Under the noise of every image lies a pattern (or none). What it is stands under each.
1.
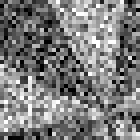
spokes from one point
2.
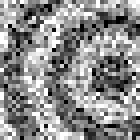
rings round one point
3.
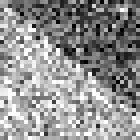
a sharp edge
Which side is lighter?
bottom left
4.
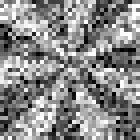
spokes from one point
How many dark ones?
7
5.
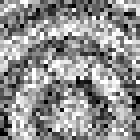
rings round one point
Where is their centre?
bottom middle
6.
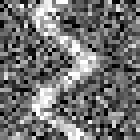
a wavy band
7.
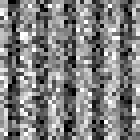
vertical stripes
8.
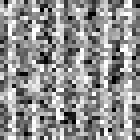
vertical stripes
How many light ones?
6
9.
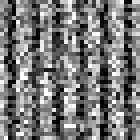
vertical stripes
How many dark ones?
6
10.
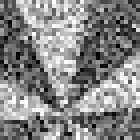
spokes from one point
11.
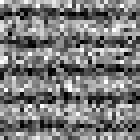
horizontal stripes
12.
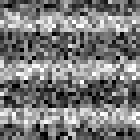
horizontal stripes
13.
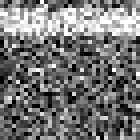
one horizontal stripe
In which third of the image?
top
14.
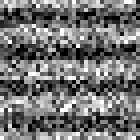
horizontal stripes
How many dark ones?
4
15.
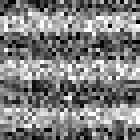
horizontal stripes
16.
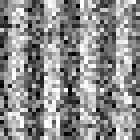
vertical stripes
